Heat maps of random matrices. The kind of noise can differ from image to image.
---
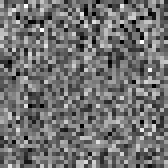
low rank plus noise
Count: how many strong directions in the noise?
five to eight
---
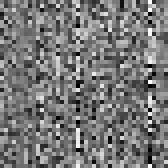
columns of uneven size
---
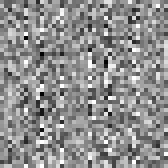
columns of uneven size
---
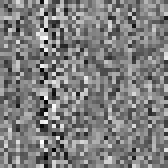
columns of uneven size
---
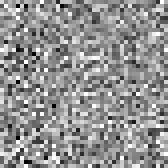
low rank plus noise
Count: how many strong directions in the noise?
five to eight
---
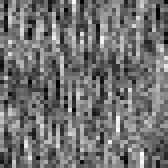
streaked along the columns
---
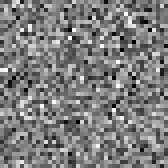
independent entries
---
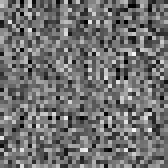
low rank plus noise
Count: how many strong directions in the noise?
three or four
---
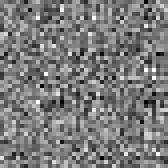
low rank plus noise
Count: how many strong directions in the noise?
three or four
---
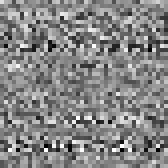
rows of uneven size
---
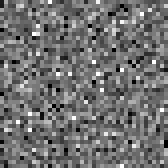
heavy tails
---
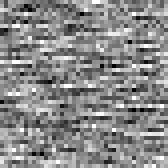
streaked along the rows
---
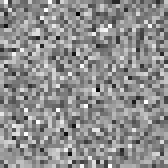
independent entries
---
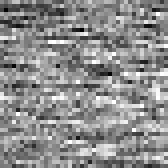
streaked along the rows
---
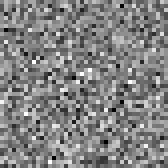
independent entries
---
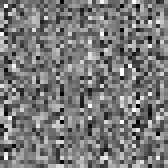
columns of uneven size
